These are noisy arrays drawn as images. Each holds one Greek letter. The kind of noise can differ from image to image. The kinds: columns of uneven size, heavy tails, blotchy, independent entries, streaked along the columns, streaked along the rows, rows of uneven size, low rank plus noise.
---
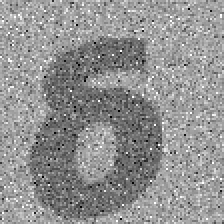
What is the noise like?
heavy tails
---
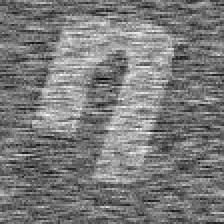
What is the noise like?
streaked along the rows
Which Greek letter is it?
eta
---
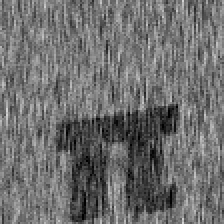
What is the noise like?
streaked along the columns
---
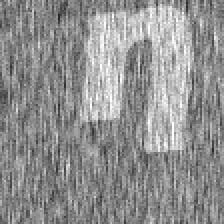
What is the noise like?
streaked along the columns
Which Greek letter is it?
eta
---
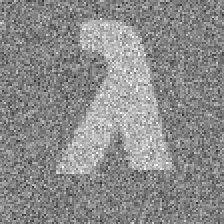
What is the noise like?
independent entries
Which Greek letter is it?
lambda
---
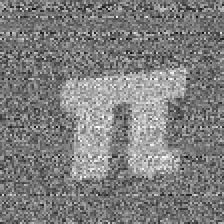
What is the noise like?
rows of uneven size
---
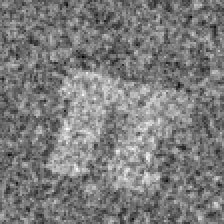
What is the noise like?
blotchy
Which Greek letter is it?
pi
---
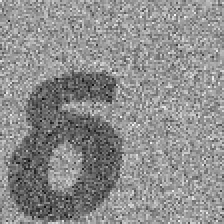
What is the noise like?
independent entries
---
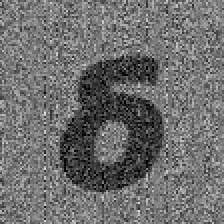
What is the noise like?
columns of uneven size
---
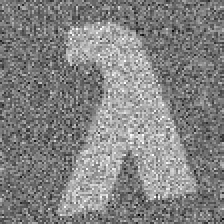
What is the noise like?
low rank plus noise
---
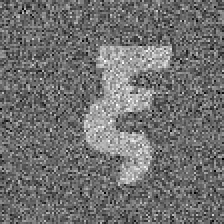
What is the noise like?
low rank plus noise
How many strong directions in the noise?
five to eight
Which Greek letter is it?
xi
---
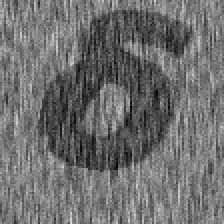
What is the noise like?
streaked along the columns
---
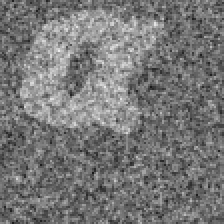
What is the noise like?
blotchy
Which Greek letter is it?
alpha
